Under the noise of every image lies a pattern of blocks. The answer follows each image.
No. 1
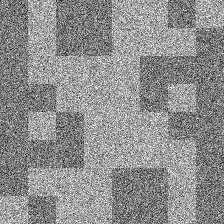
the same after a half turn
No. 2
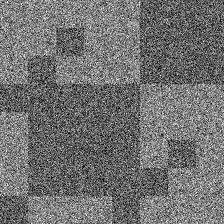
mirrored about the diagonal from the bottom left
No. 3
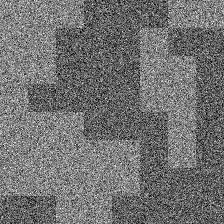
no symmetry
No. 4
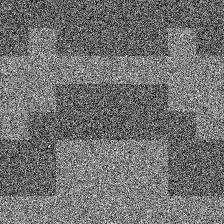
left and right mirror each other
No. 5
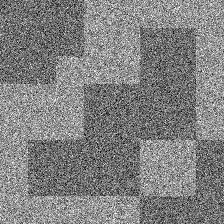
mirrored about the diagonal from the top left
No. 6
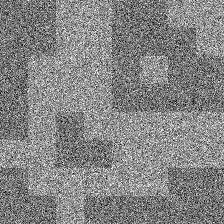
mirrored about the diagonal from the bottom left
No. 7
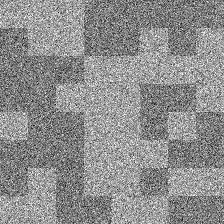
no symmetry
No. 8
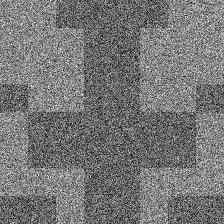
left and right mirror each other
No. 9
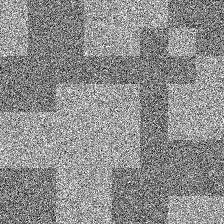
mirrored about the diagonal from the bottom left
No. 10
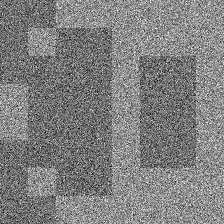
top and bottom mirror each other
